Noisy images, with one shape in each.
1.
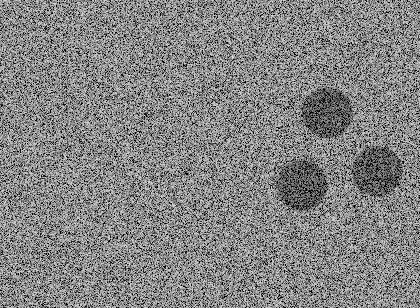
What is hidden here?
dark three dots, middle right
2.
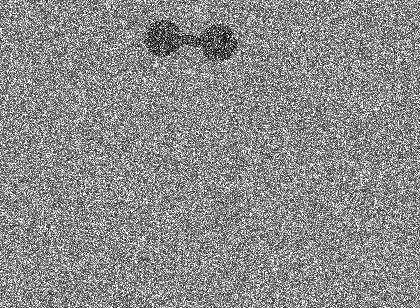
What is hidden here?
dark dumbbell, top middle
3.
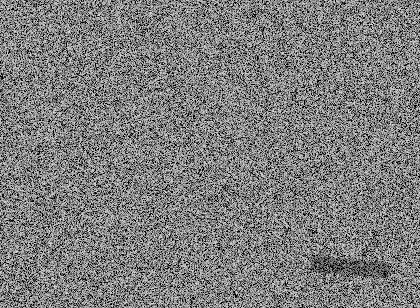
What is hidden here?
dark bar, bottom right
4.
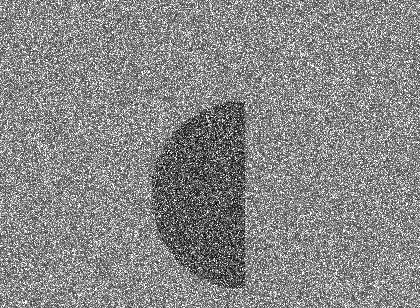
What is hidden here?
dark half disc
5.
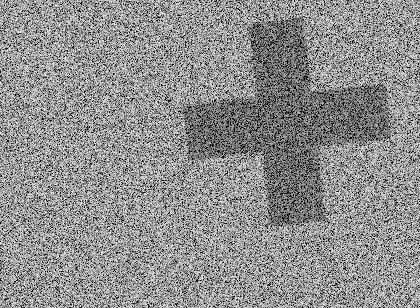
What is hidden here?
dark cross
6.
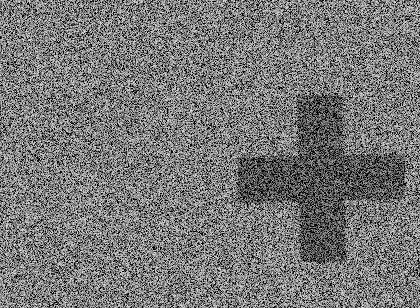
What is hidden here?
dark cross
